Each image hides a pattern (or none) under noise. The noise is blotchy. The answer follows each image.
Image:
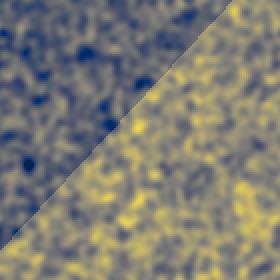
a sharp edge
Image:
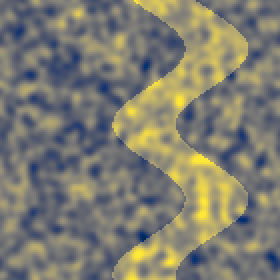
a wavy band
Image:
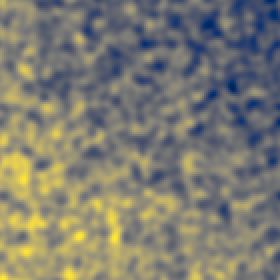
a smooth slope
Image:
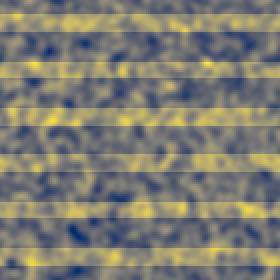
horizontal stripes
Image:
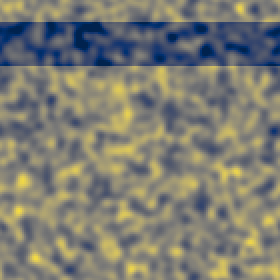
one horizontal stripe
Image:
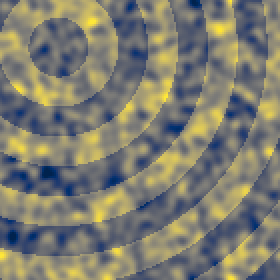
rings round one point
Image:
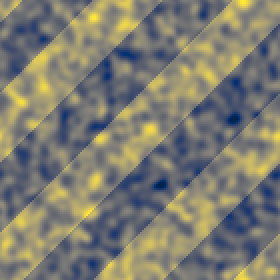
diagonal stripes
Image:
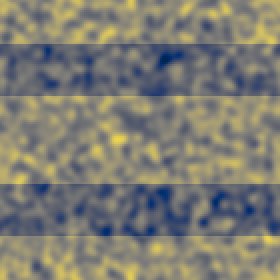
horizontal stripes
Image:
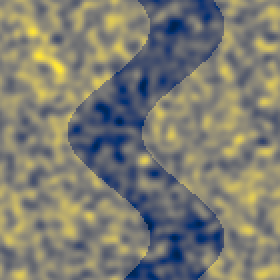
a wavy band
